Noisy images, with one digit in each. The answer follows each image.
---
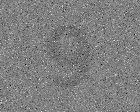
9
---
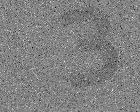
3
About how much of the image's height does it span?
two thirds
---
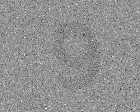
9
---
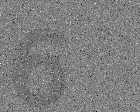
6
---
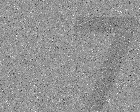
7
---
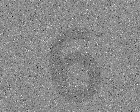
6
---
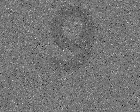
9
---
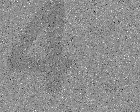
4
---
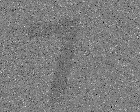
7
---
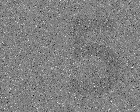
5
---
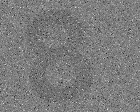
8
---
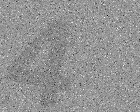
4
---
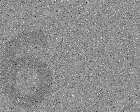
6
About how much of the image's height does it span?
two thirds
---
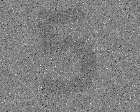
5
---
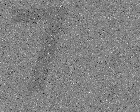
7
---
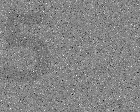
5
